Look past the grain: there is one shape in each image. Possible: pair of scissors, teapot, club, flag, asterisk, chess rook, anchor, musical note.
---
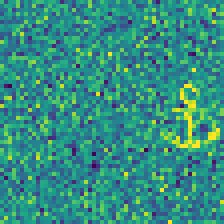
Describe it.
light anchor, middle right
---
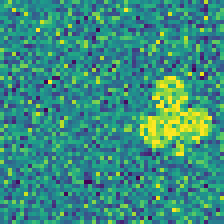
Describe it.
light club, middle right
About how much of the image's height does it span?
a third
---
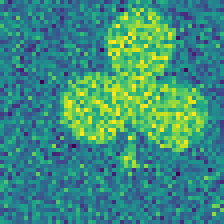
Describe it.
light club
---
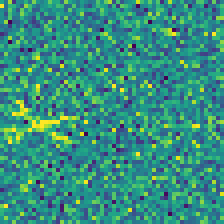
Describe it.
light pair of scissors, middle left
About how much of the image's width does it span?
a third
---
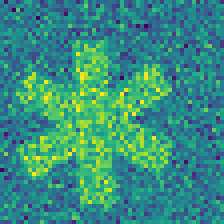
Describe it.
light asterisk
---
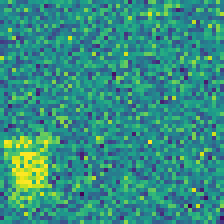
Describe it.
light chess rook, bottom left
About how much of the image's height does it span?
a third
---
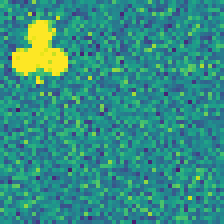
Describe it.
light club, top left
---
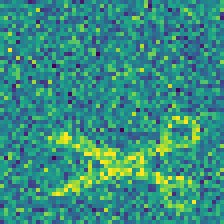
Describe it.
light pair of scissors
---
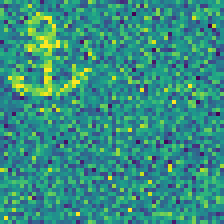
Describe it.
light anchor, top left
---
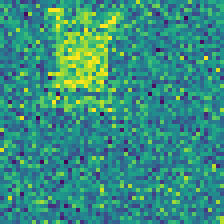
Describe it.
light chess rook
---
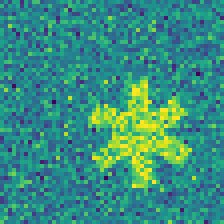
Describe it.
light asterisk
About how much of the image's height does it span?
half
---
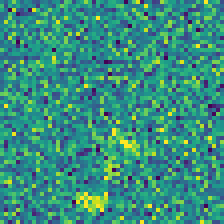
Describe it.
light musical note, bottom middle
